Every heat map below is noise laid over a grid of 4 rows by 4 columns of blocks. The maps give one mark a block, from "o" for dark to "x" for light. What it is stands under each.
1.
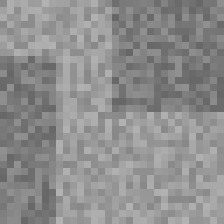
x x o o
o x o o
o x x x
o x x x
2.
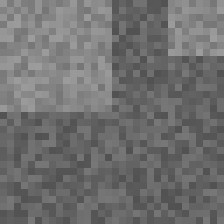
x x o x
x x o o
o o o o
o o o o
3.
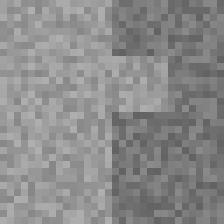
x x o o
x x x o
x x o o
x x o o
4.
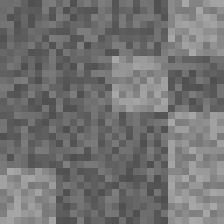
o o o x
o o x o
o o o x
x o o x
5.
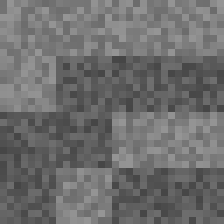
x x x x
x o o o
o o x x
o x o o
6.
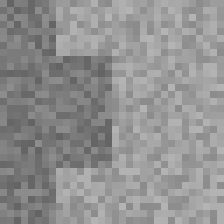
o x x x
o o x x
o o x x
o x x x
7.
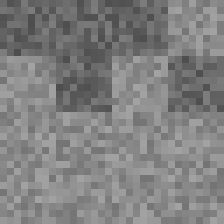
o o o x
x o x o
x x x x
x x x x
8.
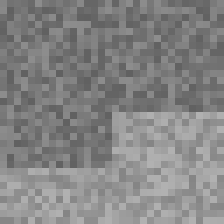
o o o o
o o o o
o o x x
x x x x
